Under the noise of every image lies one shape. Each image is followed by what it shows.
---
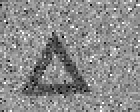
triangle frame
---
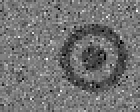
bullseye
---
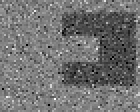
square with a notch
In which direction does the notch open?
left
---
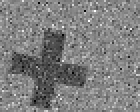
cross
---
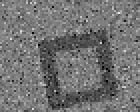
square frame
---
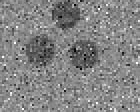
three dots
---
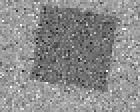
square
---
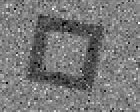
square frame
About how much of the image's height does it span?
two thirds
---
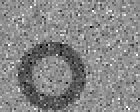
ring
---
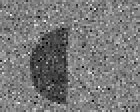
half disc
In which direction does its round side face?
left
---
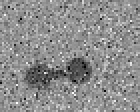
dumbbell
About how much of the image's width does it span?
half
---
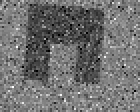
square with a notch
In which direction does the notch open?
down
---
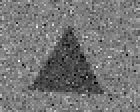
triangle
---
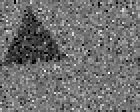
triangle
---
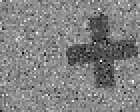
cross
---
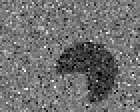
disc with a wedge cut out
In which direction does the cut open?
down and left
